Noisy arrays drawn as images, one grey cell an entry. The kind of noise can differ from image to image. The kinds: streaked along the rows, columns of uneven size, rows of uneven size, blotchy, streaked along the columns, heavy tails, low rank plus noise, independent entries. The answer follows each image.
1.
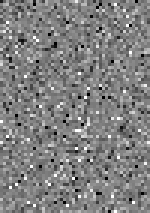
heavy tails
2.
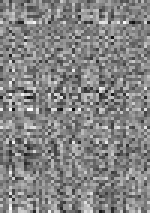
low rank plus noise
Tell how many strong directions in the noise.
three or four
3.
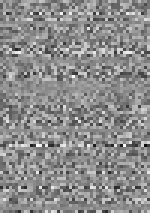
rows of uneven size
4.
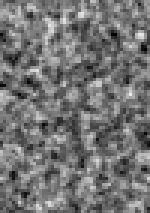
blotchy
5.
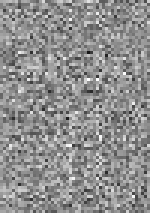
low rank plus noise
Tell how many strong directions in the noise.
five to eight
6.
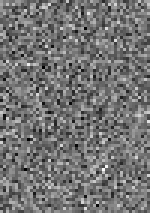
independent entries
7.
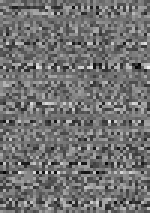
rows of uneven size
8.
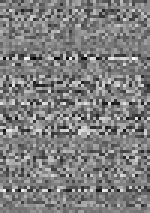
rows of uneven size
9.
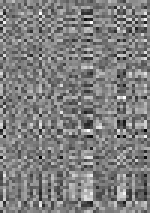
low rank plus noise
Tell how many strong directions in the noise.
one
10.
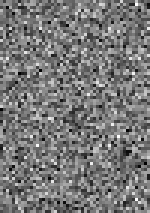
independent entries
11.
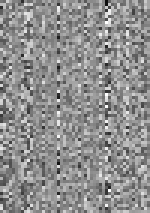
columns of uneven size
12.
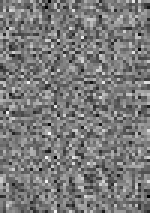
low rank plus noise
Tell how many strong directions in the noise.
three or four
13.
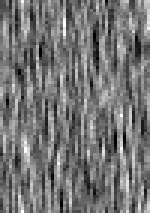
streaked along the columns
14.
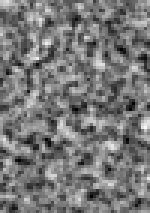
blotchy
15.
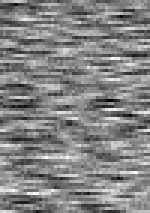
streaked along the rows
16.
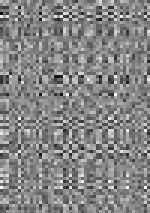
low rank plus noise
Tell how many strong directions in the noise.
one
